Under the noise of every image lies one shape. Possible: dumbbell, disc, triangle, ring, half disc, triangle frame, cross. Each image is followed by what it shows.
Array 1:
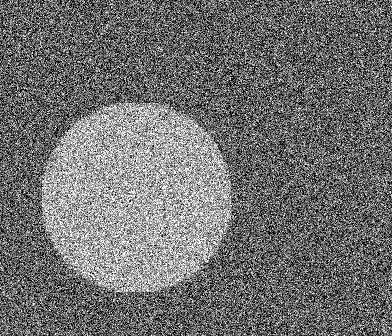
disc
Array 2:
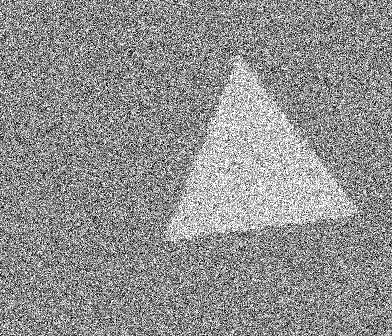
triangle
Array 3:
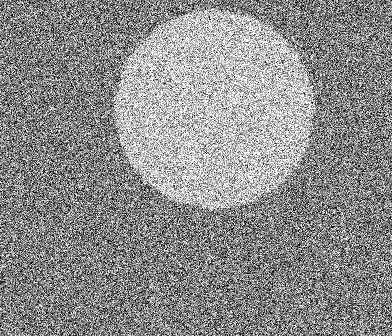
disc
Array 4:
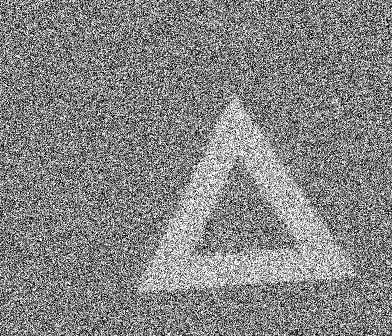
triangle frame
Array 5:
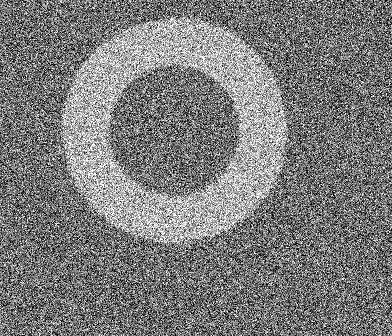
ring
